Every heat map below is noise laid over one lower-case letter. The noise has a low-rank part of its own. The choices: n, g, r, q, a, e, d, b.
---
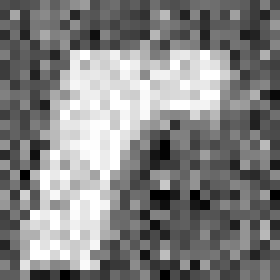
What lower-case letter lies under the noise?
r
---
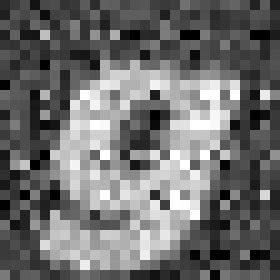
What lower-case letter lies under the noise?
g
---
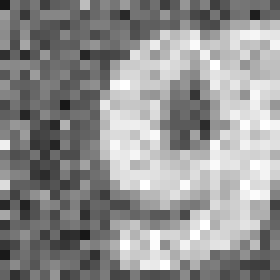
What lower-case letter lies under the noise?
g
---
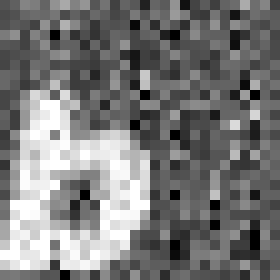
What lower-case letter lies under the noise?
b
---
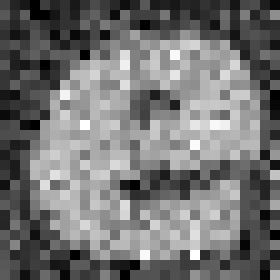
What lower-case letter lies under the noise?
e
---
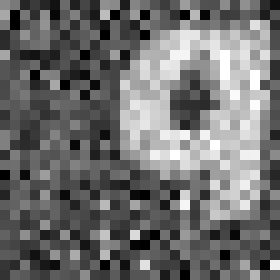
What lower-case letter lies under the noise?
q
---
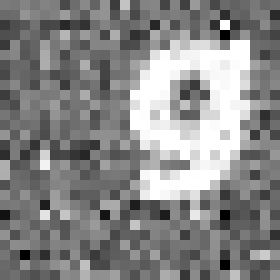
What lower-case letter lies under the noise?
g
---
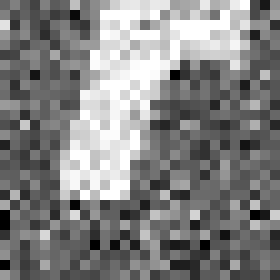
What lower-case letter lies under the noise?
r
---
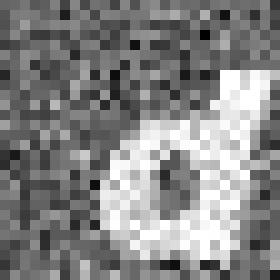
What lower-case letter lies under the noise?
d
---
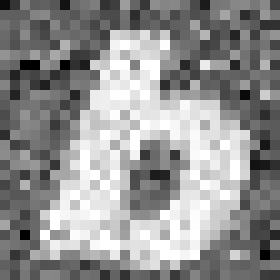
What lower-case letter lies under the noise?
b
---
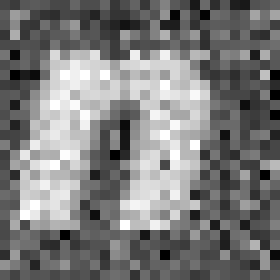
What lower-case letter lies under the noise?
n
